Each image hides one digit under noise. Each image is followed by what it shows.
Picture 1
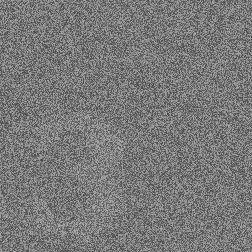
light 3
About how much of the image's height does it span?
half
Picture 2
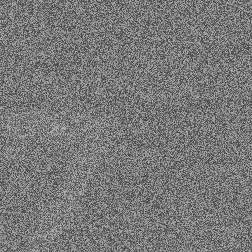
light 7
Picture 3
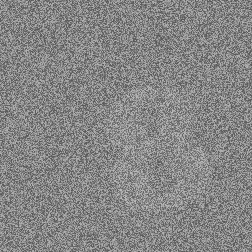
light 8
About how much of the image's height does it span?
half
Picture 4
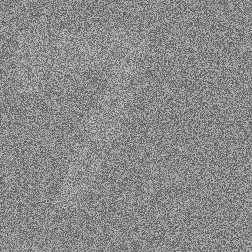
light 7
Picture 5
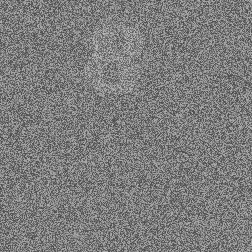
light 8, top middle
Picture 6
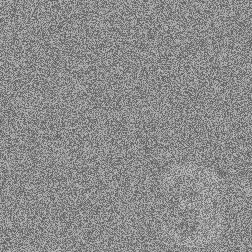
light 3, bottom right
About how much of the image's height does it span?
a third
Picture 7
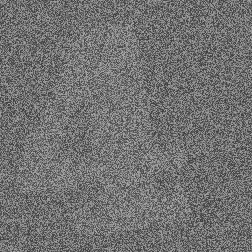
light 4
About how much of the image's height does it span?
nearly all
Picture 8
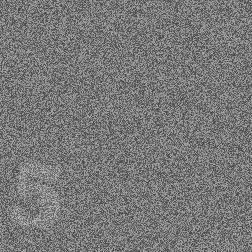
light 5, bottom left
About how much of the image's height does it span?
a quarter
